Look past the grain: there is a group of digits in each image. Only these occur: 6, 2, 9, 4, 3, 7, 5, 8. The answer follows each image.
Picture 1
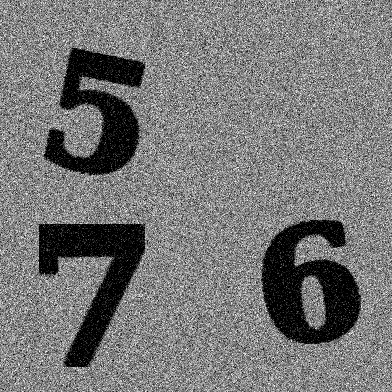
top left: dark 5; bottom left: dark 7; bottom right: dark 6
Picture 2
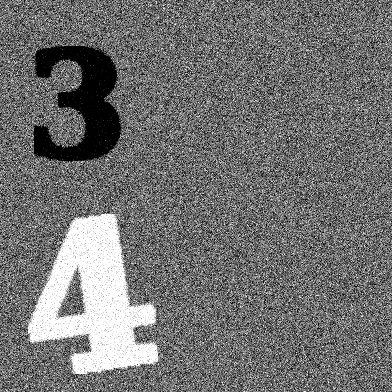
top left: dark 3; bottom left: light 4
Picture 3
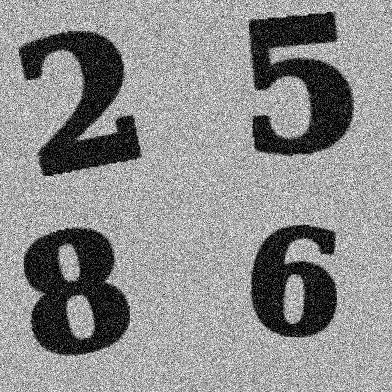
top left: dark 2; top right: dark 5; bottom left: dark 8; bottom right: dark 6
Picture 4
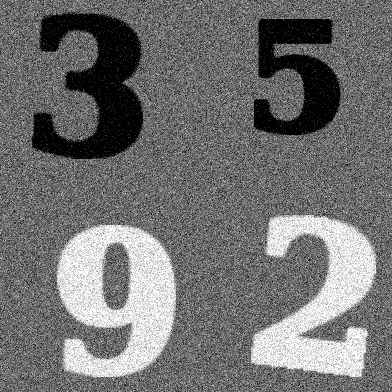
top left: dark 3; top right: dark 5; bottom left: light 9; bottom right: light 2
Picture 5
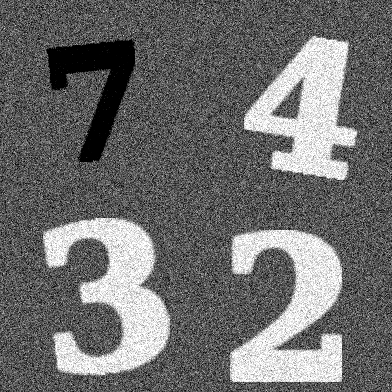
top left: dark 7; top right: light 4; bottom left: light 3; bottom right: light 2
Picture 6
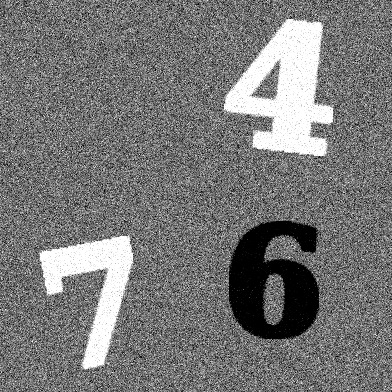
top right: light 4; bottom left: light 7; bottom right: dark 6
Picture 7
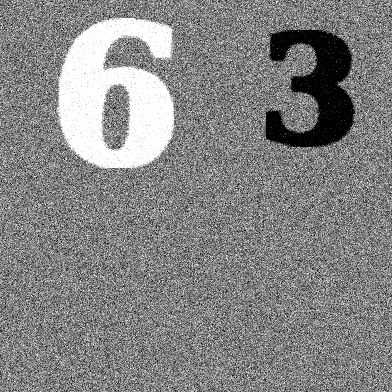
top left: light 6; top right: dark 3
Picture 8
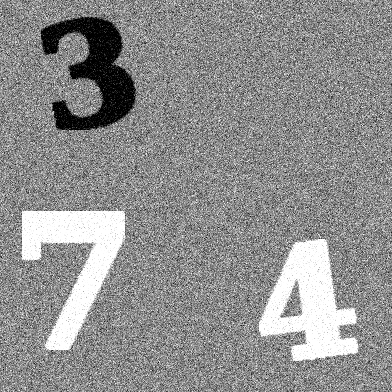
top left: dark 3; bottom left: light 7; bottom right: light 4
